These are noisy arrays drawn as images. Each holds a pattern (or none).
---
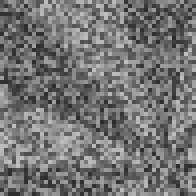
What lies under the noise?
spokes from one point
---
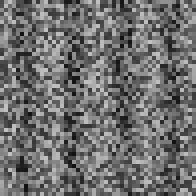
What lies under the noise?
vertical stripes
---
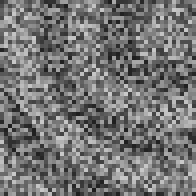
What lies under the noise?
rings round one point
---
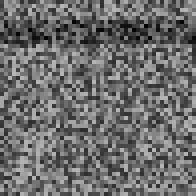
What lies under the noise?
one horizontal stripe
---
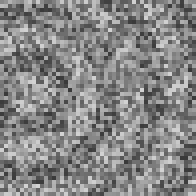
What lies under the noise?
rings round one point
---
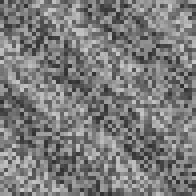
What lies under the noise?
diagonal stripes
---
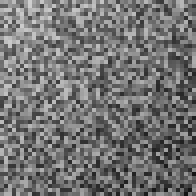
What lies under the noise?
a smooth slope
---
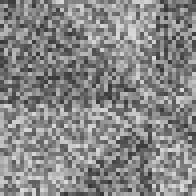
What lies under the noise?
spokes from one point
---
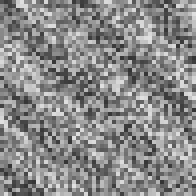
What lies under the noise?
diagonal stripes
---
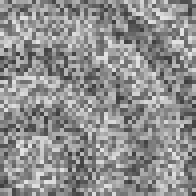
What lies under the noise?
rings round one point
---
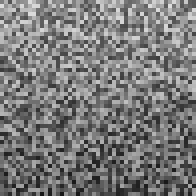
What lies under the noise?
a smooth slope
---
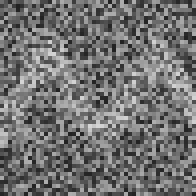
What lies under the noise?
a wavy band
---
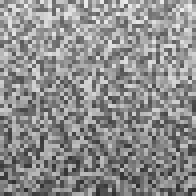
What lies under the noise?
a smooth slope
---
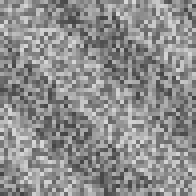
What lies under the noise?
diagonal stripes
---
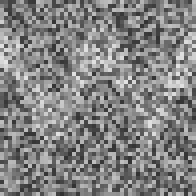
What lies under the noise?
a wavy band
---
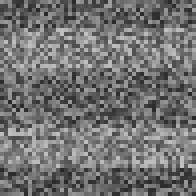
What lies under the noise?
horizontal stripes
